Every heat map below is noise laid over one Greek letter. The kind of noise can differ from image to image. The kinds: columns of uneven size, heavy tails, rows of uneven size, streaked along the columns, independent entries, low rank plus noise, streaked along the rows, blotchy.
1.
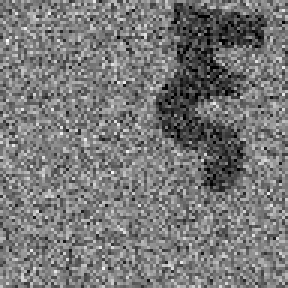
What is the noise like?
independent entries
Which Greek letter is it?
xi
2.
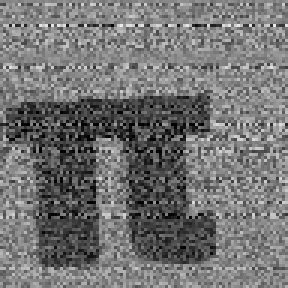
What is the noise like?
rows of uneven size
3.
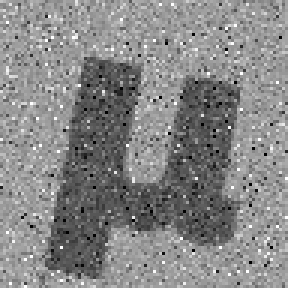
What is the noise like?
heavy tails
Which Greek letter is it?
mu
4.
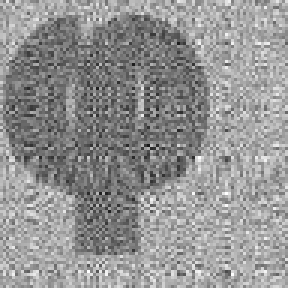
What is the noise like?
low rank plus noise
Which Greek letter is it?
phi
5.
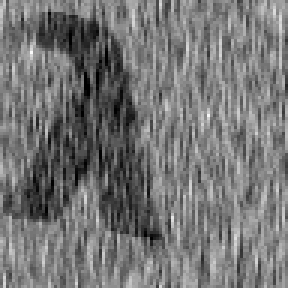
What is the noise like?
streaked along the columns
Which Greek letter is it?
lambda
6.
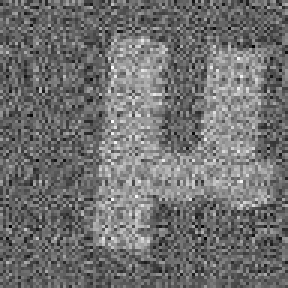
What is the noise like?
low rank plus noise
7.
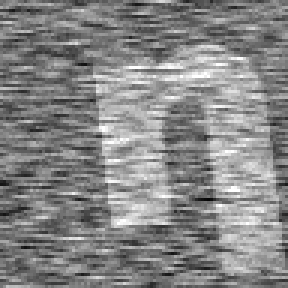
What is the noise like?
streaked along the rows
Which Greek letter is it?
eta
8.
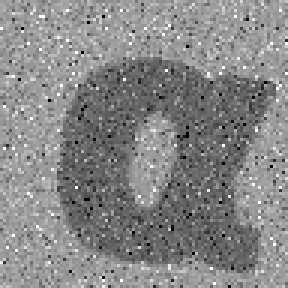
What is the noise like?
heavy tails
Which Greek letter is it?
alpha
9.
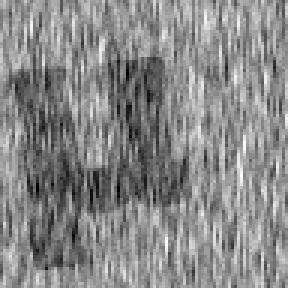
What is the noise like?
streaked along the columns
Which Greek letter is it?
mu
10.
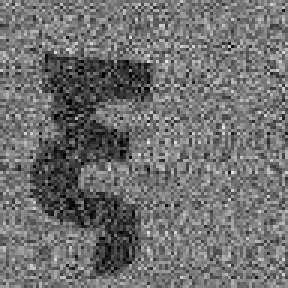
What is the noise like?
low rank plus noise
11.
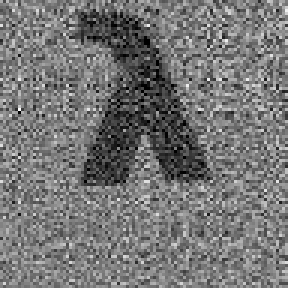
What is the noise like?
low rank plus noise
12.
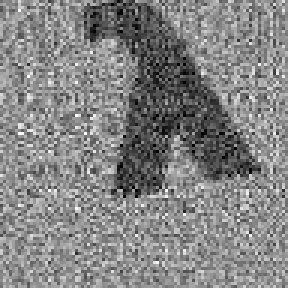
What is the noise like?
low rank plus noise
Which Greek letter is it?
lambda
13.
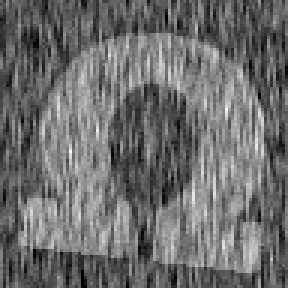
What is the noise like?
streaked along the columns
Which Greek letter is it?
omega
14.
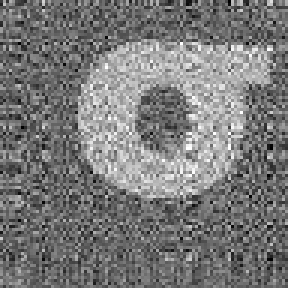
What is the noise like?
low rank plus noise
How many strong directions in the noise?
two
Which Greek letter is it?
sigma
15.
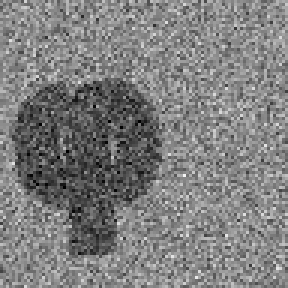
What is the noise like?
independent entries
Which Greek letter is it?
phi
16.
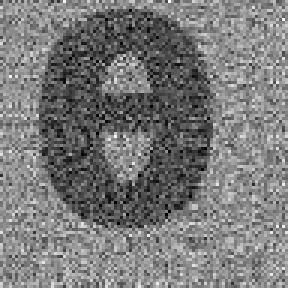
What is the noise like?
low rank plus noise
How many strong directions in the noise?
three or four
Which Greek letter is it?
theta
